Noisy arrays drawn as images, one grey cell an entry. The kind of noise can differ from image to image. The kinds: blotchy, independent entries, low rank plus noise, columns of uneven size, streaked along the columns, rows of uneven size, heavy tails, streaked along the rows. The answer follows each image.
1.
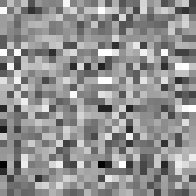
low rank plus noise
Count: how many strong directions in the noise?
one
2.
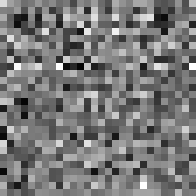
low rank plus noise
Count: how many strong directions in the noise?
two
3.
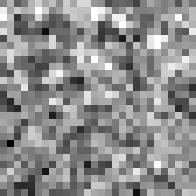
blotchy
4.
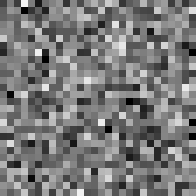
independent entries
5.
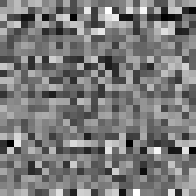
rows of uneven size
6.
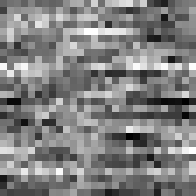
streaked along the rows
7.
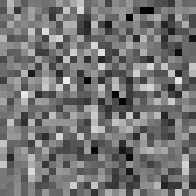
low rank plus noise
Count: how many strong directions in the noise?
five to eight
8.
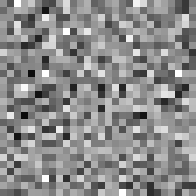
low rank plus noise
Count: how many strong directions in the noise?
one
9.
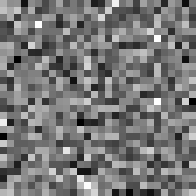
low rank plus noise
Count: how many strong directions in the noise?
five to eight
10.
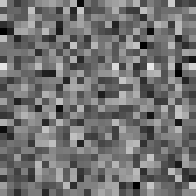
low rank plus noise
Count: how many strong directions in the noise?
two
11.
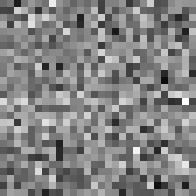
low rank plus noise
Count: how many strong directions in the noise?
five to eight
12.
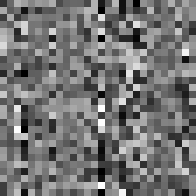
columns of uneven size
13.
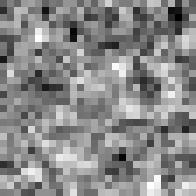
blotchy
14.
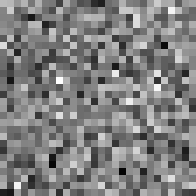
independent entries
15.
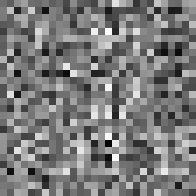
low rank plus noise
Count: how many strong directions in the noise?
two
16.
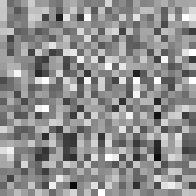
low rank plus noise
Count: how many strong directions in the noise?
one
